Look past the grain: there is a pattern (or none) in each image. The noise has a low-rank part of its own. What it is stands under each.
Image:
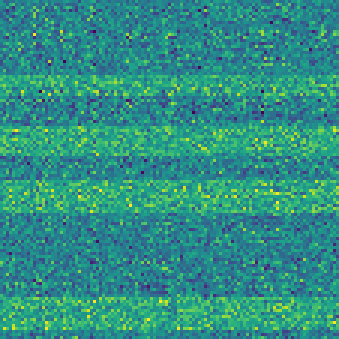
bands of rows
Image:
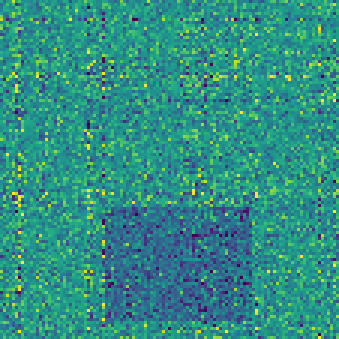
one block
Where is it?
bottom middle
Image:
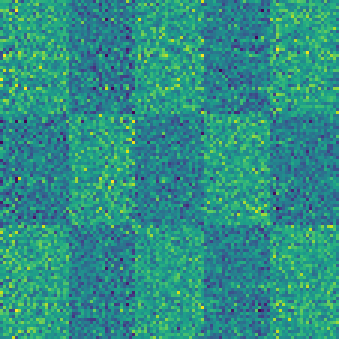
a checkerboard
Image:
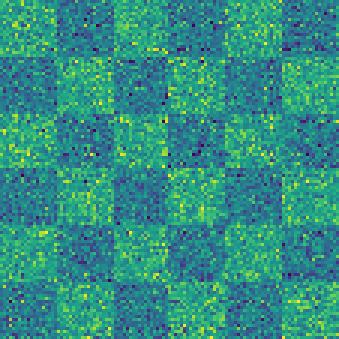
a checkerboard
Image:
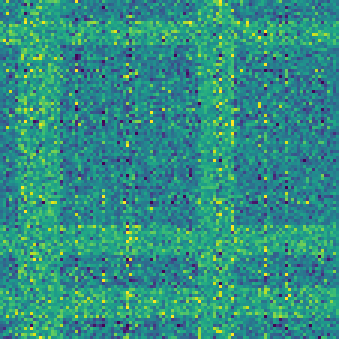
bands of rows crossing bands of columns
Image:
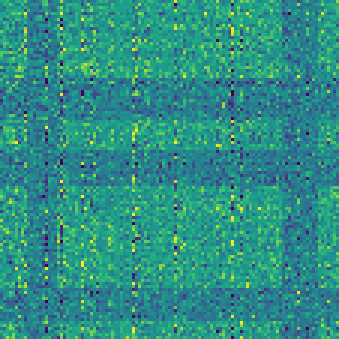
bands of rows crossing bands of columns
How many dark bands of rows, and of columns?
3 and 2
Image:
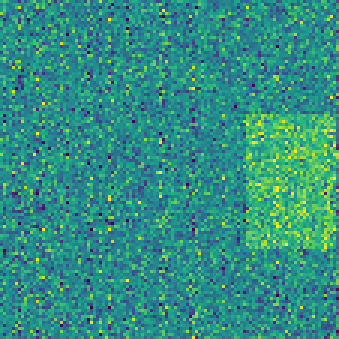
one block
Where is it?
middle right
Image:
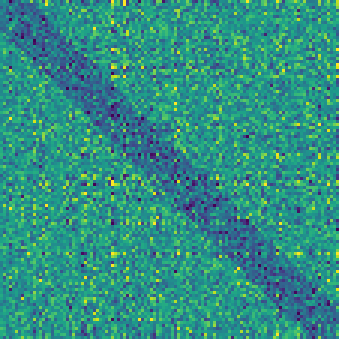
a diagonal band
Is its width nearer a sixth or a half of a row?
a sixth
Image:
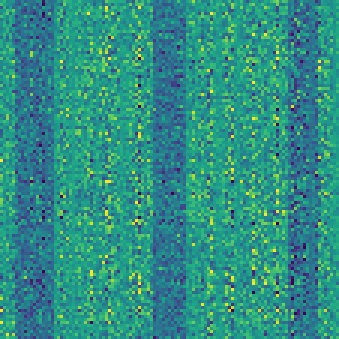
bands of columns
